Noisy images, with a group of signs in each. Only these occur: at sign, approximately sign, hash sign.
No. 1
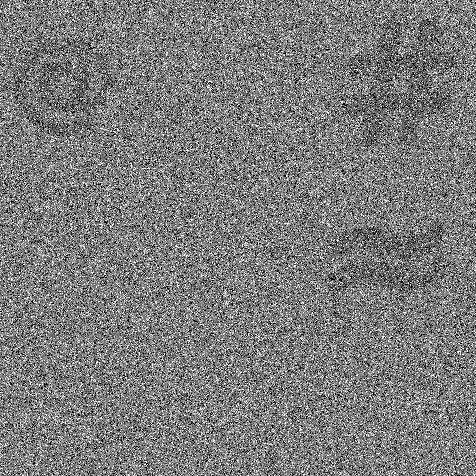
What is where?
top left: at sign; top right: hash sign; middle right: approximately sign
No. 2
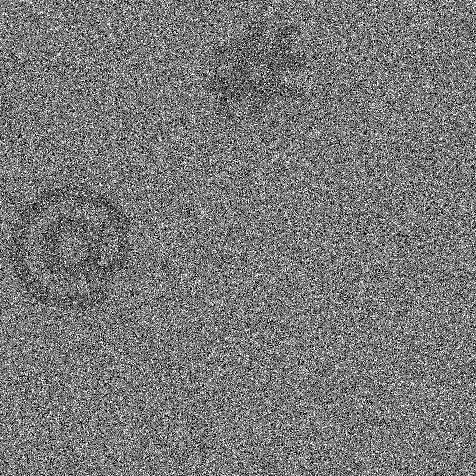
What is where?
top middle: hash sign; middle left: at sign
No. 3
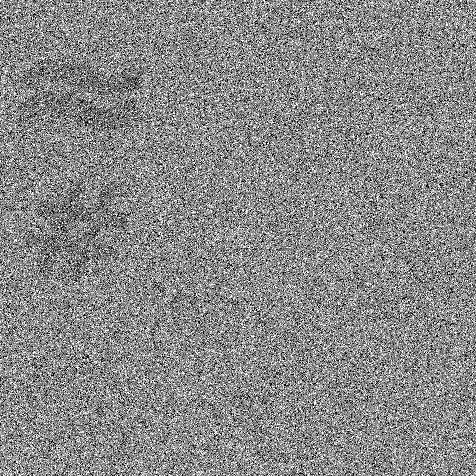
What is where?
top left: approximately sign; middle left: hash sign
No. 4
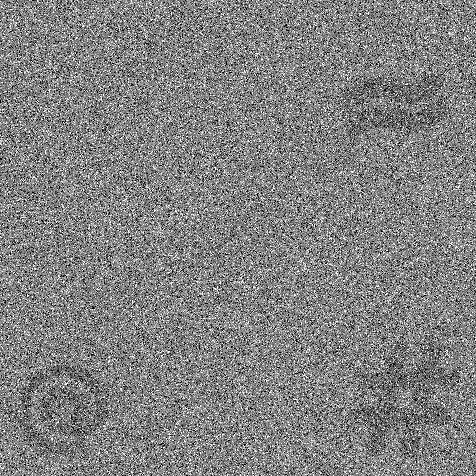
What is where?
top right: approximately sign; bottom left: at sign; bottom right: hash sign
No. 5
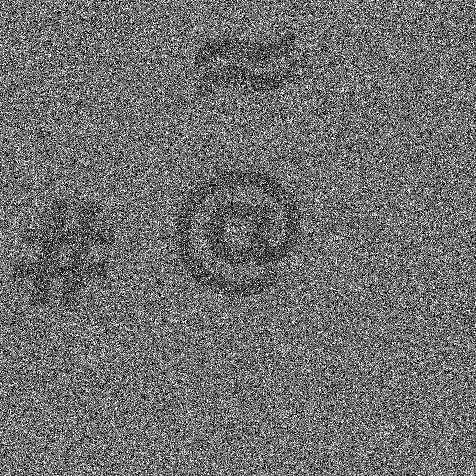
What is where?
top middle: approximately sign; middle left: hash sign; centre: at sign
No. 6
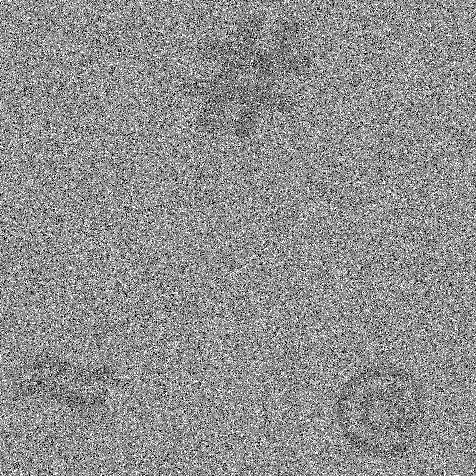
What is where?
top middle: hash sign; bottom left: approximately sign; bottom right: at sign
